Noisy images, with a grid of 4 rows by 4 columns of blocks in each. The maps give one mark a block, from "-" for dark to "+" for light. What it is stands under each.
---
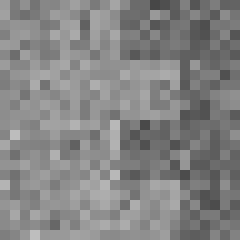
++--
+++-
++--
+++-
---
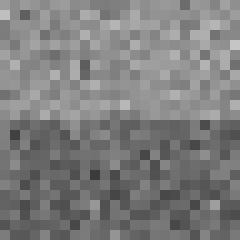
++++
++++
----
----
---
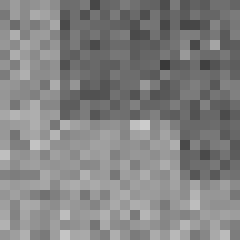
+---
+---
+++-
++++
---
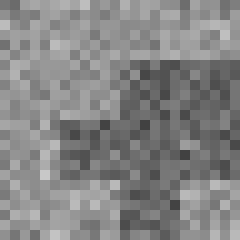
++++
++--
+---
++-+
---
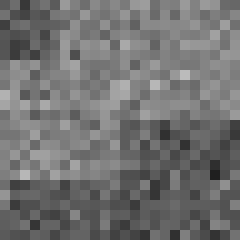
-+++
++++
++--
----
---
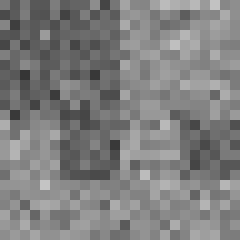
--++
--++
+-+-
++++
